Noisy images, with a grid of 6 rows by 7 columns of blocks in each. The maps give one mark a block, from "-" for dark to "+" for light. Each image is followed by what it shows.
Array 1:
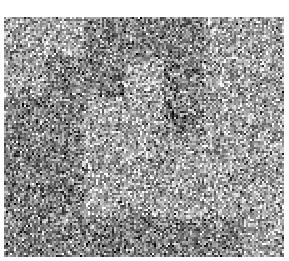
++---++
+--+-++
--++-++
--+++++
--+++++
------+
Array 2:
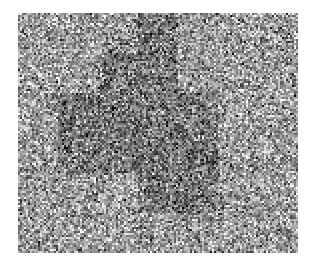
+++-+++
++--+++
+----++
+----++
+++--++
+++++++
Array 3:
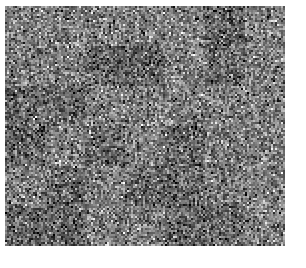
+++++-+
++--+-+
--+++++
-+-+-++
+-+--++
--++--+
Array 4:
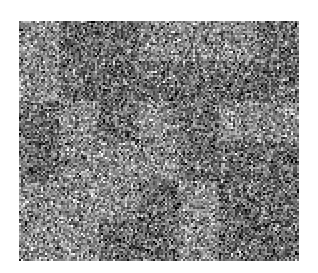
+--+++-
+------
-+-+-++
-+++---
+++-+--
++--+--
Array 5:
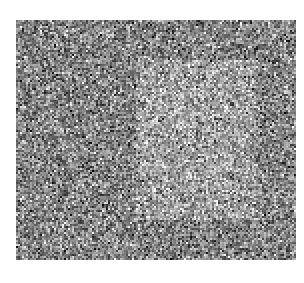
-------
---+++-
---+++-
---+++-
---+++-
-------
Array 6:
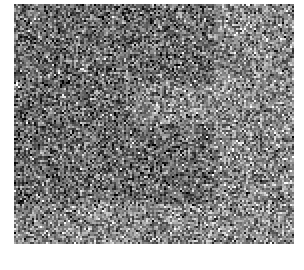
-----++
-----++
---++++
-----++
-----++
+++++++
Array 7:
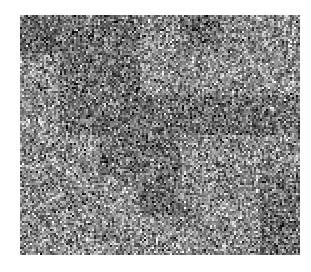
---+-++
+--++++
+------
++--+++
+++-++-
++++++-
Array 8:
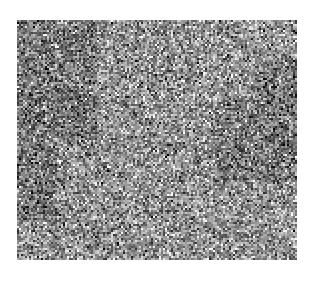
--+++++
--++++-
--+++--
-++++--
-++++++
+++++++
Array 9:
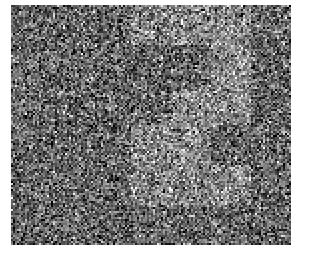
---+++-
-----+-
----++-
---++--
---+++-
-------
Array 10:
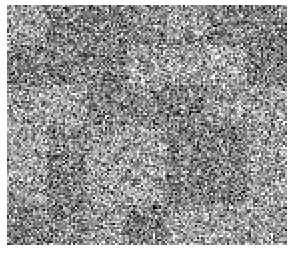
+---+--
---+++-
++---++
+-++--+
+-++--+
--+-+++
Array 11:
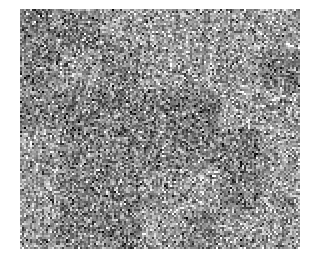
--+++++
-+-+++-
-----++
+-----+
+--++-+
+--+-++
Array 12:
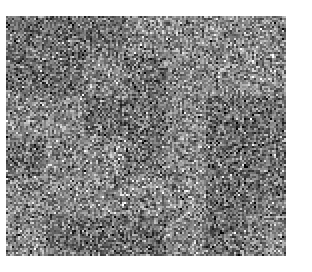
---++++
--+-+++
++--+--
-++-+--
+++++--
+---+-+
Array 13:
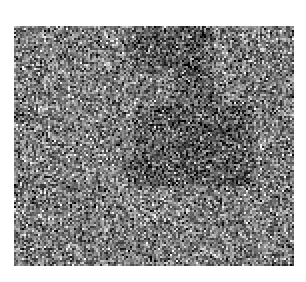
+++--++
++++-++
+++---+
+++---+
+++++++
+++++++
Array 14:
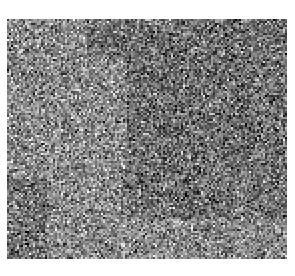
++-----
+++----
+++----
+++----
-++----
-++++++
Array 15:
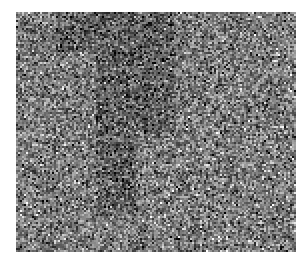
+---+++
++--+++
++--+++
++-++++
++-++++
+++++++
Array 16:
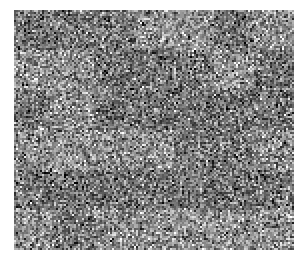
---++-+
++---+-
-+-----
++++--+
-------
+-+++++
